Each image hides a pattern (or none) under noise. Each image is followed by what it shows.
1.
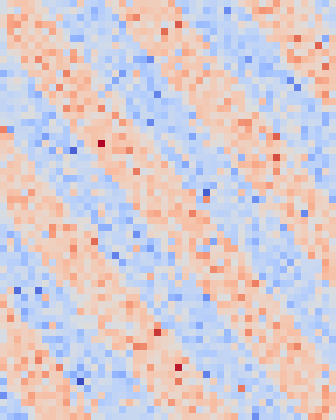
diagonal stripes
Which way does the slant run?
top left to bottom right
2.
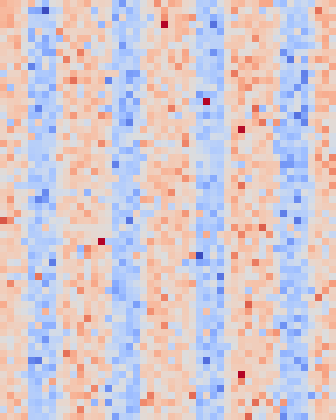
vertical stripes
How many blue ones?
4
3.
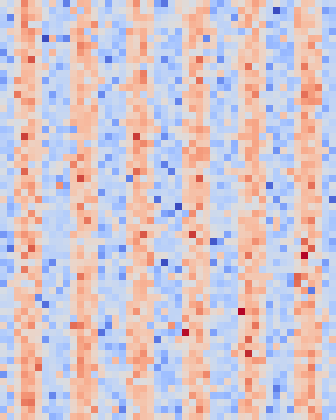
vertical stripes
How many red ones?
6
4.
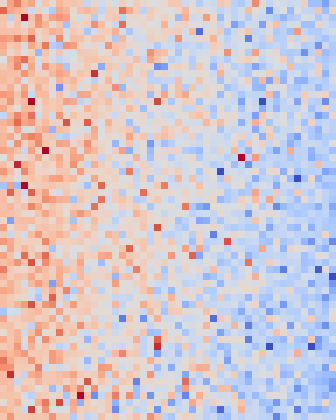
a smooth slope
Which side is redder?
left
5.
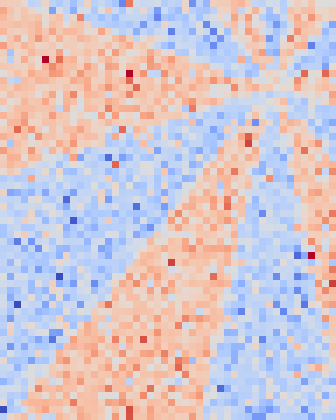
spokes from one point
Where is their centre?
top right
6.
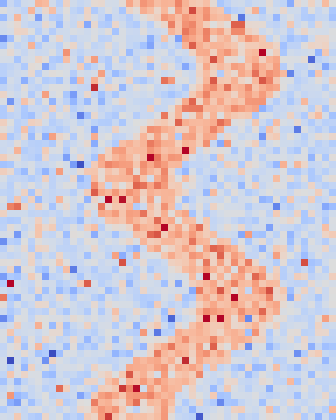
a wavy band
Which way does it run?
top to bottom
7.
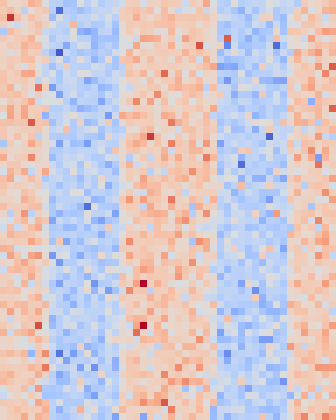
vertical stripes
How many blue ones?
2
